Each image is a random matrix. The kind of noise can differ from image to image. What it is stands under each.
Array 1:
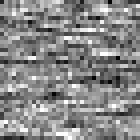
streaked along the rows
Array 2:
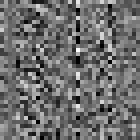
columns of uneven size
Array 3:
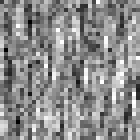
streaked along the columns
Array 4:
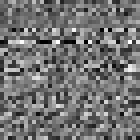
rows of uneven size
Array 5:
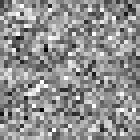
independent entries
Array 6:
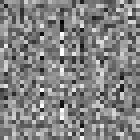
columns of uneven size
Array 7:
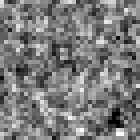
blotchy
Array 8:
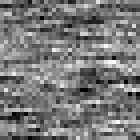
streaked along the rows
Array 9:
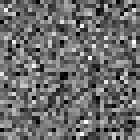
independent entries
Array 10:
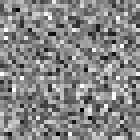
independent entries
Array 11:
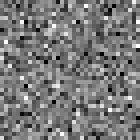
heavy tails
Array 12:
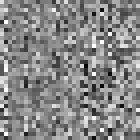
columns of uneven size
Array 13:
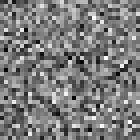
independent entries
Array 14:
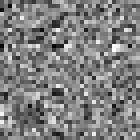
low rank plus noise
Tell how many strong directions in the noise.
one
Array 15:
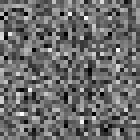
low rank plus noise
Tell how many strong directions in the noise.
two
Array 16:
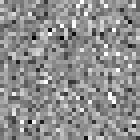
heavy tails
